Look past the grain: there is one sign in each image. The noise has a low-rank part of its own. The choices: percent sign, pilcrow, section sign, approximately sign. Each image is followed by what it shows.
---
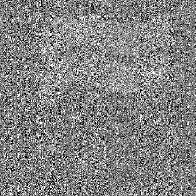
approximately sign
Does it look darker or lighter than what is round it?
lighter
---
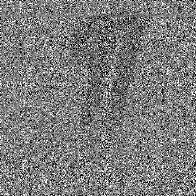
pilcrow
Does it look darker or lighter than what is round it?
darker
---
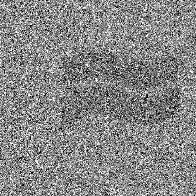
approximately sign
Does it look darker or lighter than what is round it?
darker
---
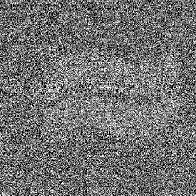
approximately sign
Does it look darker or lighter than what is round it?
lighter
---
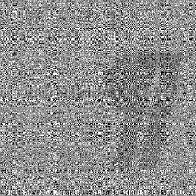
pilcrow
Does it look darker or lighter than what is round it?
darker
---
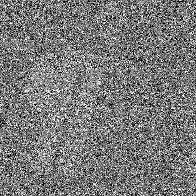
pilcrow
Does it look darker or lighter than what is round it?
lighter
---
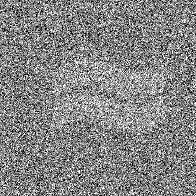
approximately sign
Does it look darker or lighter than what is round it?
lighter
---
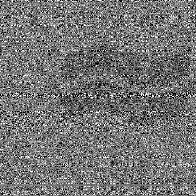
approximately sign
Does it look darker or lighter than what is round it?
darker
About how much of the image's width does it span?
two thirds
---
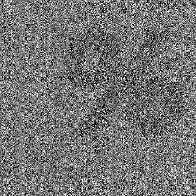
percent sign
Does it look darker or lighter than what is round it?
darker
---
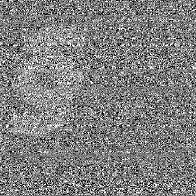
section sign
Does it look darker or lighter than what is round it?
lighter
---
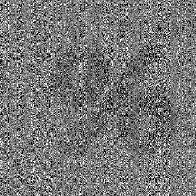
percent sign
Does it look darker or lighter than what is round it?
darker
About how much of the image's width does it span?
two thirds
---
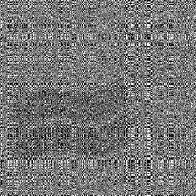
approximately sign
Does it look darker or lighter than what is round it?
darker
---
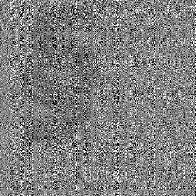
section sign
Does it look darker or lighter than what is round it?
darker
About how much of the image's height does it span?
two thirds
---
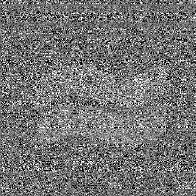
approximately sign
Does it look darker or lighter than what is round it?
lighter
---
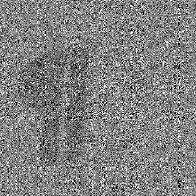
pilcrow
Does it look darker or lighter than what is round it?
darker
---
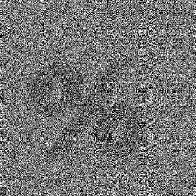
percent sign
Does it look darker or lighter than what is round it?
darker
